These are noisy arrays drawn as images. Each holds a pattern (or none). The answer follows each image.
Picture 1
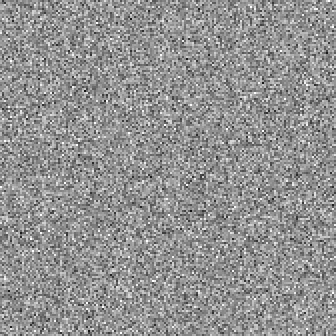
only noise
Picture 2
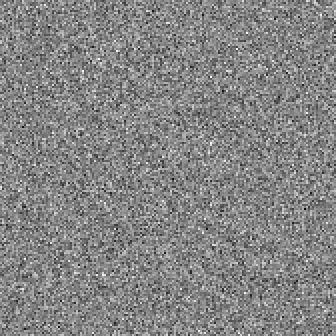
only noise
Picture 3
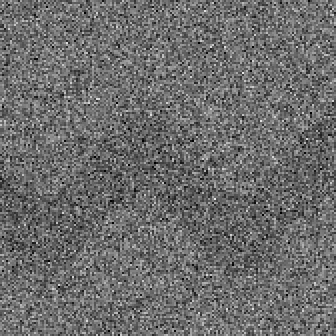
a wavy band
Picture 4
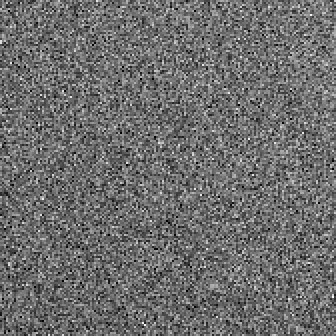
a smooth slope
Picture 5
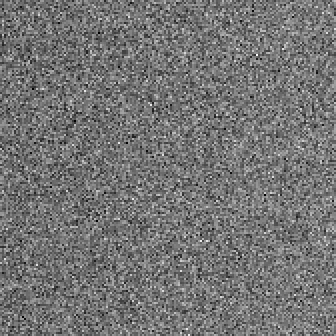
a smooth slope
